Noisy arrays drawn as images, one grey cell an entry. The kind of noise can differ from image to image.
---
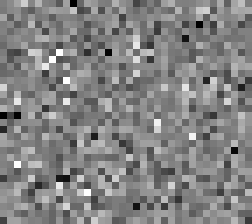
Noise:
heavy tails
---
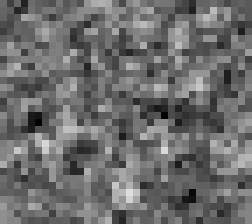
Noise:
blotchy
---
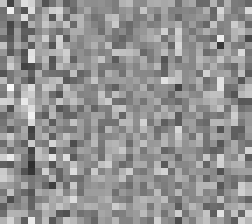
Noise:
columns of uneven size
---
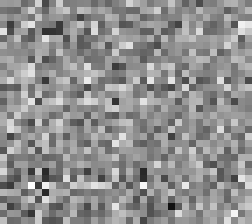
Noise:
low rank plus noise
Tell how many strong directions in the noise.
three or four
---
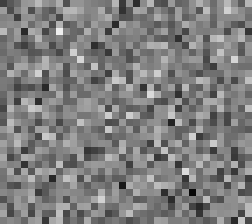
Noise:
independent entries
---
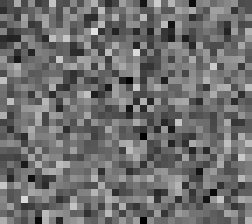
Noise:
independent entries
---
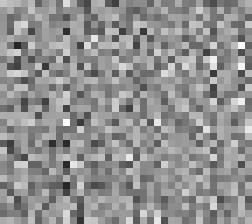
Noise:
low rank plus noise
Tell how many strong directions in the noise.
two
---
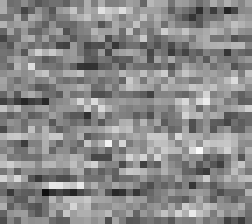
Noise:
streaked along the rows
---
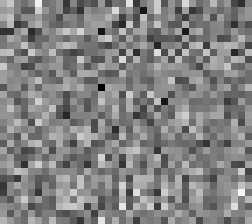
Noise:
low rank plus noise
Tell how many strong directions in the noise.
one
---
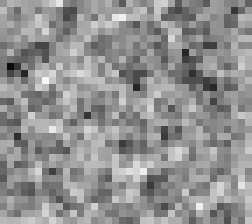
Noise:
blotchy
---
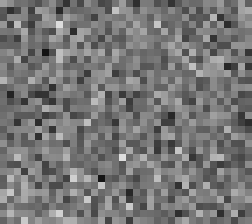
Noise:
independent entries
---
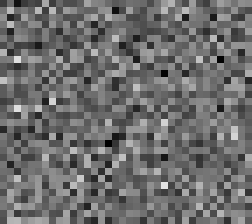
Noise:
low rank plus noise
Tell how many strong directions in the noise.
three or four
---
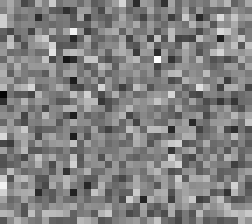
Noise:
low rank plus noise
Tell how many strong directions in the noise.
three or four
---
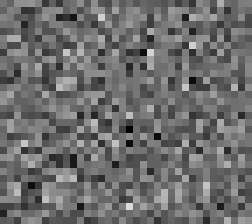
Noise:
low rank plus noise
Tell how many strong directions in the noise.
three or four
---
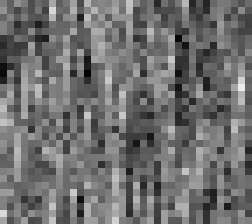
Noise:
streaked along the columns
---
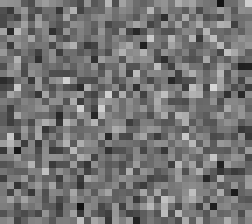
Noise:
independent entries
